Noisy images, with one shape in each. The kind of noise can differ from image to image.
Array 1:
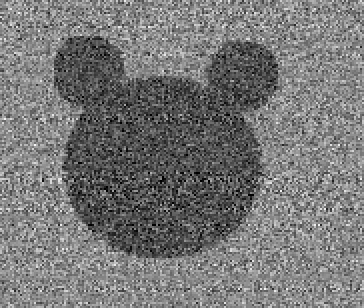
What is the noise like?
rows of uneven size
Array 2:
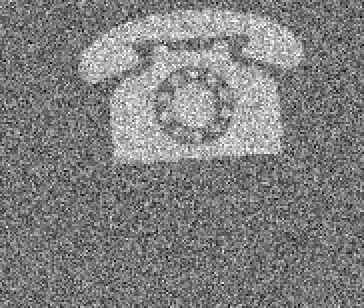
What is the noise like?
independent entries
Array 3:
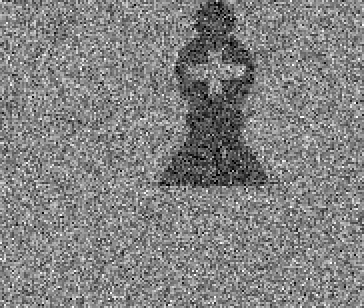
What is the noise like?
independent entries
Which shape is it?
chess bishop
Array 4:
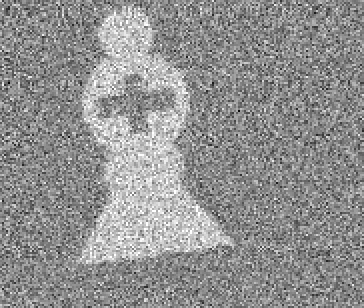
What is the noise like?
low rank plus noise
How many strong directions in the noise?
two
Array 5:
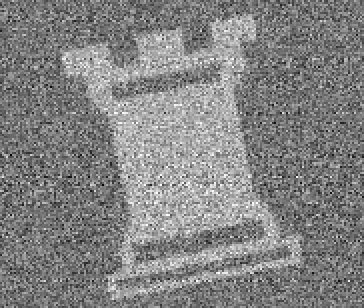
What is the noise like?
rows of uneven size
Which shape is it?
chess rook
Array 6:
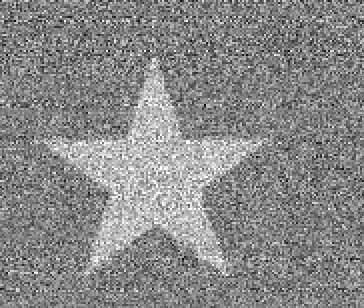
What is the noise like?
rows of uneven size
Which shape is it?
star
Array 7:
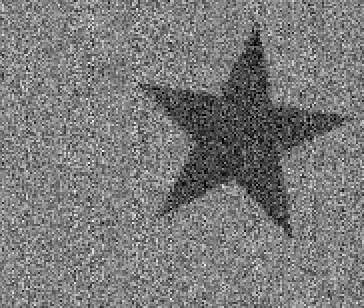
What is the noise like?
columns of uneven size
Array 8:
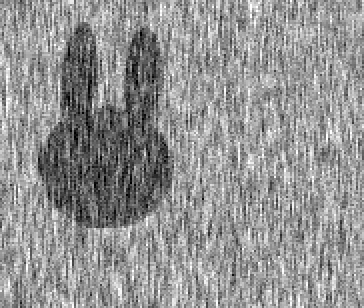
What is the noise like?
streaked along the columns
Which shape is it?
rabbit's head
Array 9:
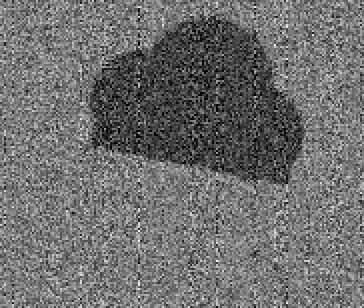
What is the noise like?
columns of uneven size
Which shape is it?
cloud
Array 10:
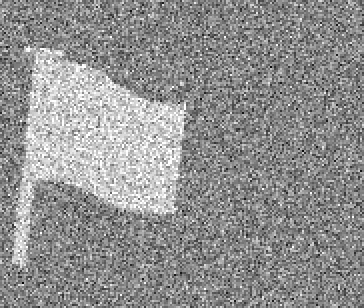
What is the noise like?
independent entries
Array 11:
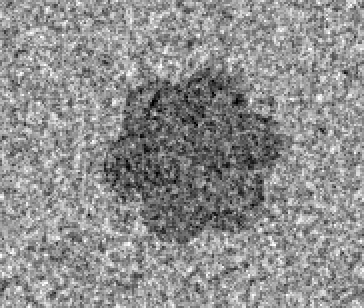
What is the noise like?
blotchy
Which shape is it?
flower
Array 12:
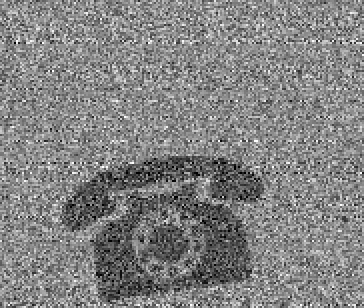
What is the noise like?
rows of uneven size
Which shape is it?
telephone
